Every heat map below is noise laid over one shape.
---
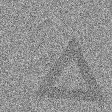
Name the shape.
triangle frame
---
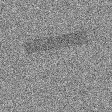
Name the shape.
bar
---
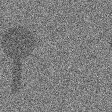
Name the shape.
lollipop
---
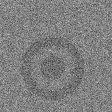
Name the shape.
bullseye
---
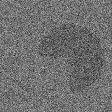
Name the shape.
disc with a wedge cut out
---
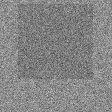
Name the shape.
square
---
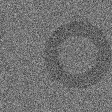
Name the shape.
ring
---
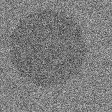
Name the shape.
disc
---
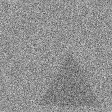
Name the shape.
triangle
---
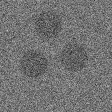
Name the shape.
three dots
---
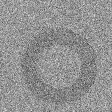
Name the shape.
ring
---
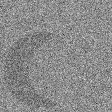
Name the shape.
crescent
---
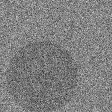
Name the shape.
disc
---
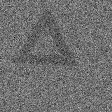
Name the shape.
triangle frame
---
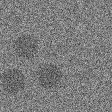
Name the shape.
three dots
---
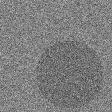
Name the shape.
disc
